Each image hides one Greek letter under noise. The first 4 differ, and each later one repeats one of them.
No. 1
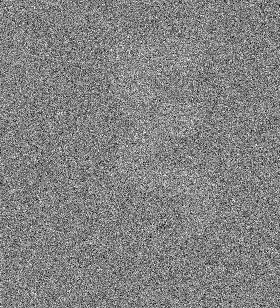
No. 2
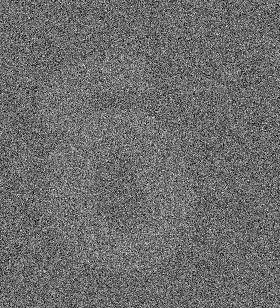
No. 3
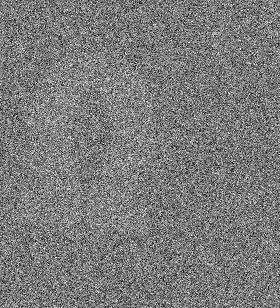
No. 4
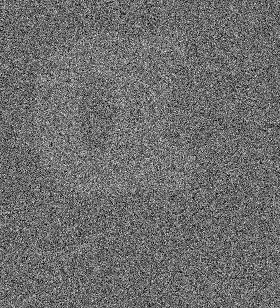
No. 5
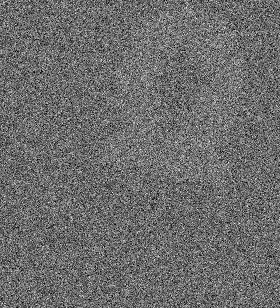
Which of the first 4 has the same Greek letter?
3
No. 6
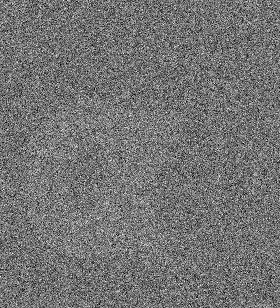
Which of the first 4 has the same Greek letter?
4
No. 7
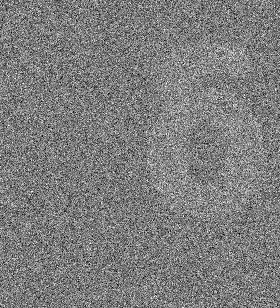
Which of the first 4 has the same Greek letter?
2
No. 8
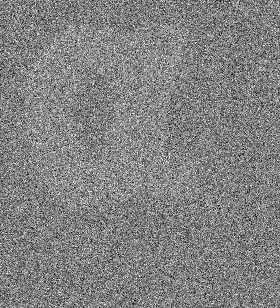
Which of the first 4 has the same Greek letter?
4
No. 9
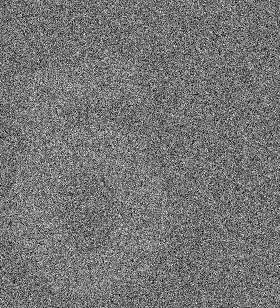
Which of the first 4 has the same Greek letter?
2
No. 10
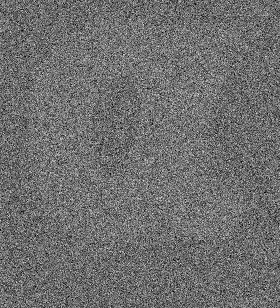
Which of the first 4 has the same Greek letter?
4
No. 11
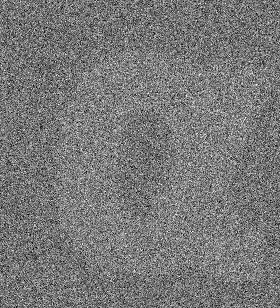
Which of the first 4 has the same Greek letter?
4
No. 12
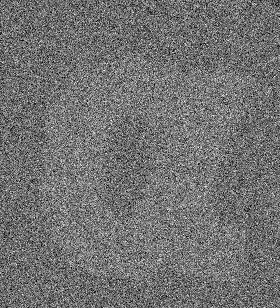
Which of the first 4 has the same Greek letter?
4
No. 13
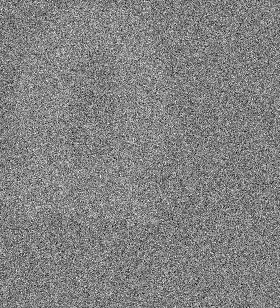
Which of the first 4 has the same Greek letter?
3
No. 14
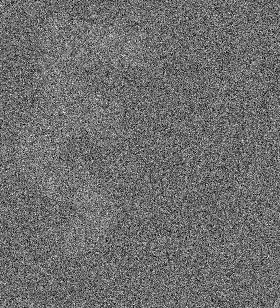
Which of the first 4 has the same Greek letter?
1
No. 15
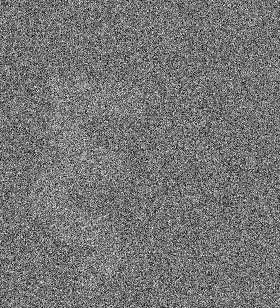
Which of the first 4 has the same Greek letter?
1
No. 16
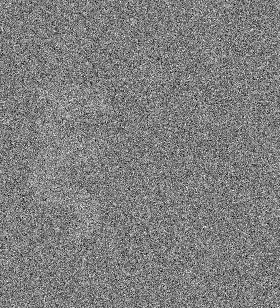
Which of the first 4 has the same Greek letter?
1
